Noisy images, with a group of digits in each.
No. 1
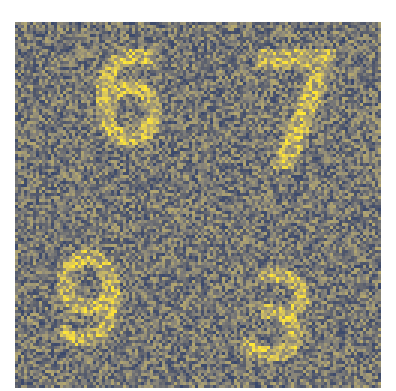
top left: 6; top right: 7; bottom left: 9; bottom right: 3
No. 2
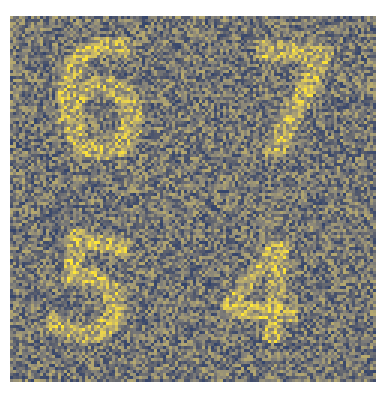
top left: 6; top right: 7; bottom left: 5; bottom right: 4
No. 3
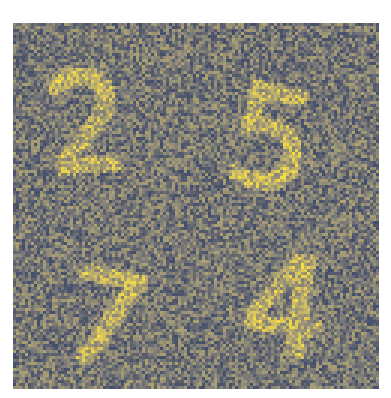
top left: 2; top right: 5; bottom left: 7; bottom right: 4
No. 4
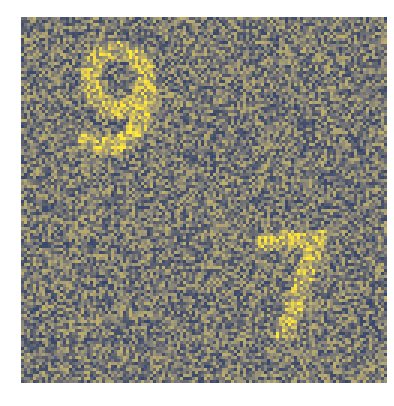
top left: 9; bottom right: 7
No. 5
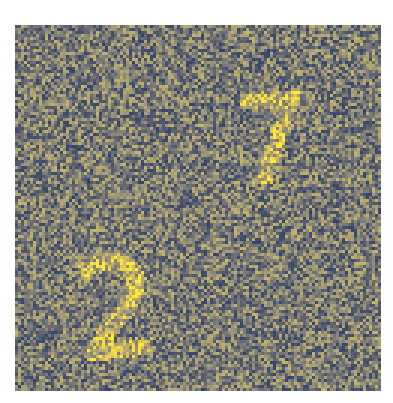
top right: 7; bottom left: 2
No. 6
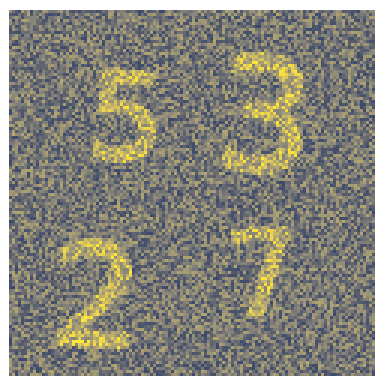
top left: 5; top right: 3; bottom left: 2; bottom right: 7
